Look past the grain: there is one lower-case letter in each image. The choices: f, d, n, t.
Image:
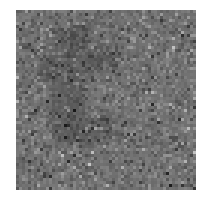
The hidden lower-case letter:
t
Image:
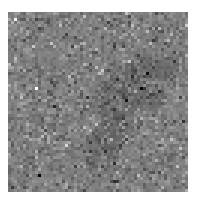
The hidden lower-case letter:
f
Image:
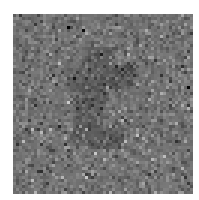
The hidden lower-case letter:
t
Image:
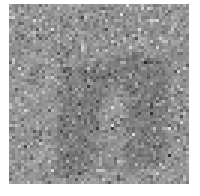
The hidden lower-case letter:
n
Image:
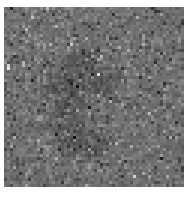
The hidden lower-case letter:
t
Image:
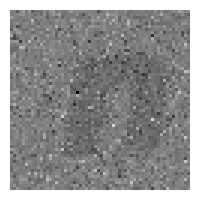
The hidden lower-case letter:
n
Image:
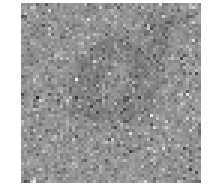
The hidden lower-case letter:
d
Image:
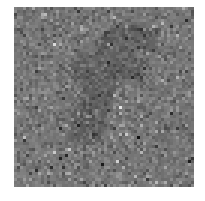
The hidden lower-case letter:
f
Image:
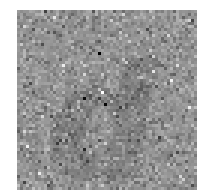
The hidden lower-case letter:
d
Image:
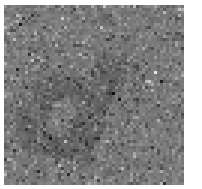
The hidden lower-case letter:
d
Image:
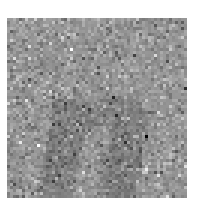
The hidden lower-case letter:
n
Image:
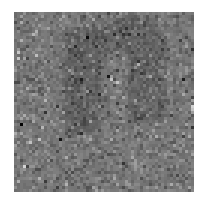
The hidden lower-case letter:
n
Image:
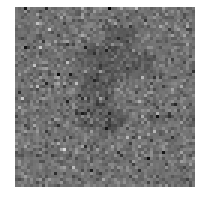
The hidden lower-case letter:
t
